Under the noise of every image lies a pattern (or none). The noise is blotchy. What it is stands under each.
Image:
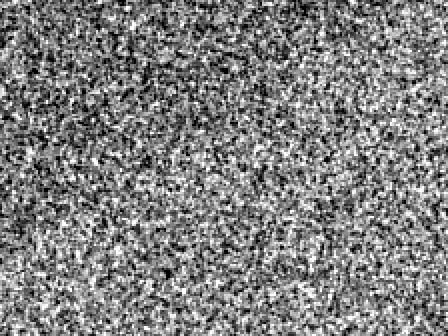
a sharp edge
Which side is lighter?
bottom right
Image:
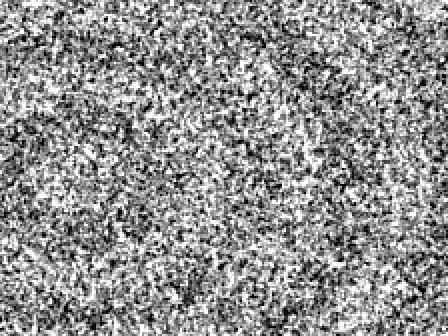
rings round one point
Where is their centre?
middle left
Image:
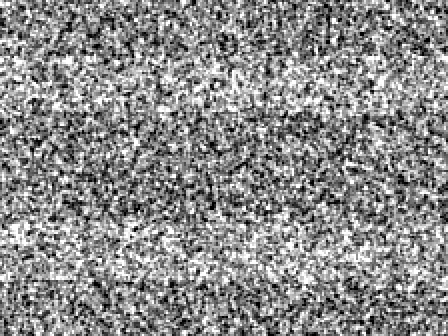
horizontal stripes
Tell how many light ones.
2
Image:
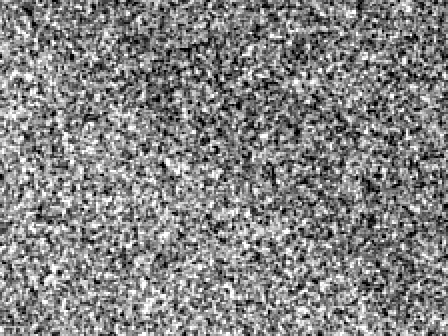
a sharp edge
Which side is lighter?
bottom left
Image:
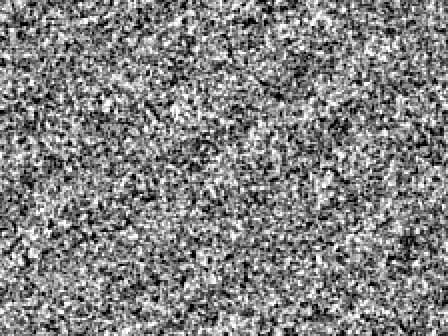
diagonal stripes
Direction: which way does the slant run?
bottom left to top right
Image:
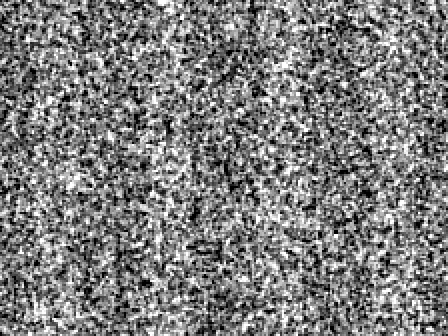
vertical stripes
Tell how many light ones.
4
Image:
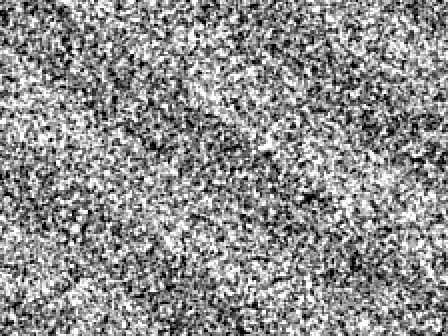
diagonal stripes
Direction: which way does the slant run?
top left to bottom right
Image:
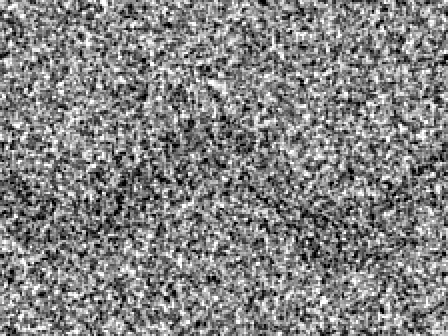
a wavy band
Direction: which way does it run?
left to right
